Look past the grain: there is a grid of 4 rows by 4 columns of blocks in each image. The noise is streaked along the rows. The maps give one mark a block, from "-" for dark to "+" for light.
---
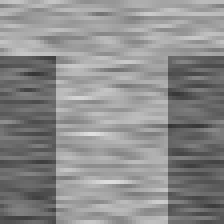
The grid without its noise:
+ + + +
- + + -
- + + -
- + + -
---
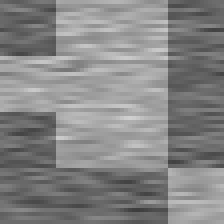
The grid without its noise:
- + + -
+ + + -
- + + -
- - - +
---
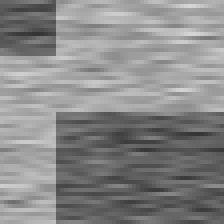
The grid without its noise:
- + + +
+ + + +
+ - - -
+ - - -
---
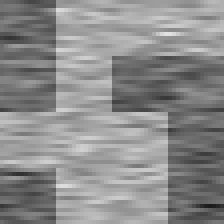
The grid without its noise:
- + + +
- + - -
+ + + -
- + + -
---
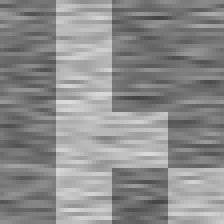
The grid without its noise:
- + - -
- + - -
- + + -
- + - +
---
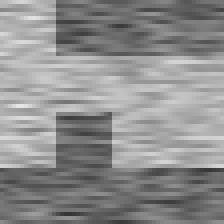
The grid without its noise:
+ - - -
+ + + +
+ - + +
- - - -
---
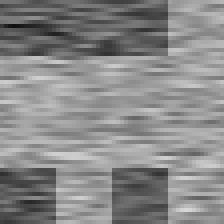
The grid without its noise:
- - - +
+ + + +
+ + + +
- + - +
